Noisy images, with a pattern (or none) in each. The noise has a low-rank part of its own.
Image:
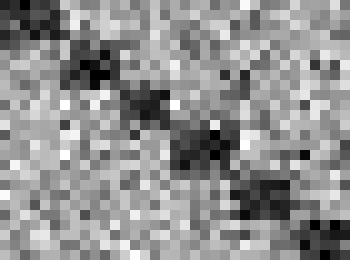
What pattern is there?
blocks along the diagonal
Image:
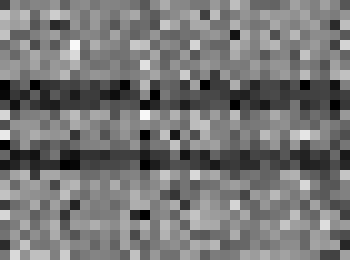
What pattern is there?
bands of rows
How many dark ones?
2
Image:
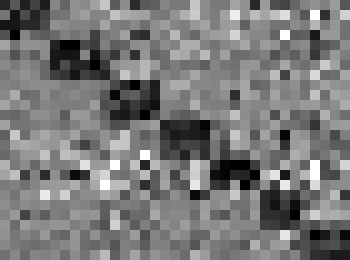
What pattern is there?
blocks along the diagonal
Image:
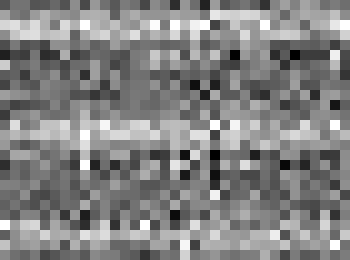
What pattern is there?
bands of rows
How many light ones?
3
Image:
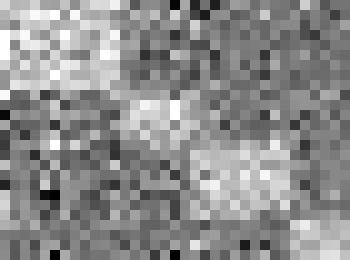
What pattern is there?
blocks along the diagonal
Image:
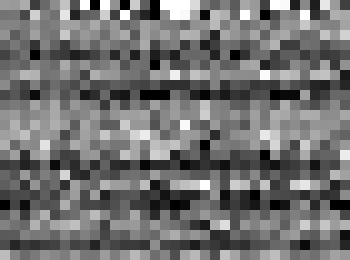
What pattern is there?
bands of rows
